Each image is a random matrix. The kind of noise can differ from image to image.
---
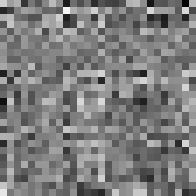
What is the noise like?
low rank plus noise
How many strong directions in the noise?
two
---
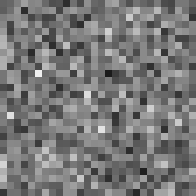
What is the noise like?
independent entries
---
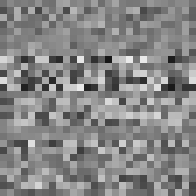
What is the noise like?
rows of uneven size
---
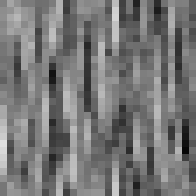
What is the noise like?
streaked along the columns
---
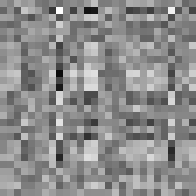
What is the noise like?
low rank plus noise
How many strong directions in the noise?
one
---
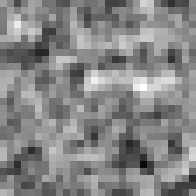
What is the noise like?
blotchy
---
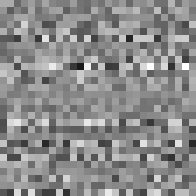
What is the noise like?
rows of uneven size
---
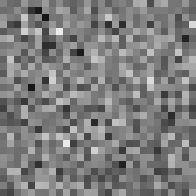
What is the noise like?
independent entries
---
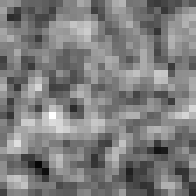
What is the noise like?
blotchy
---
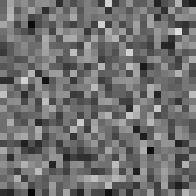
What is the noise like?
independent entries
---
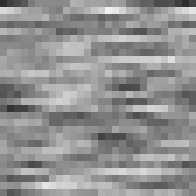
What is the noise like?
streaked along the rows
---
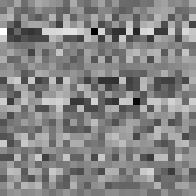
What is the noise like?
rows of uneven size
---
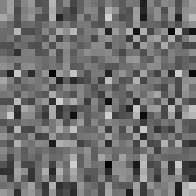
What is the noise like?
low rank plus noise
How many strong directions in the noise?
one
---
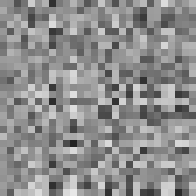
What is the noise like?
low rank plus noise
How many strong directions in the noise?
two
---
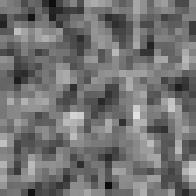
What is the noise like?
blotchy
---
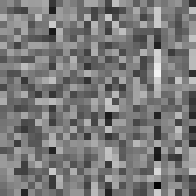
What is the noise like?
columns of uneven size
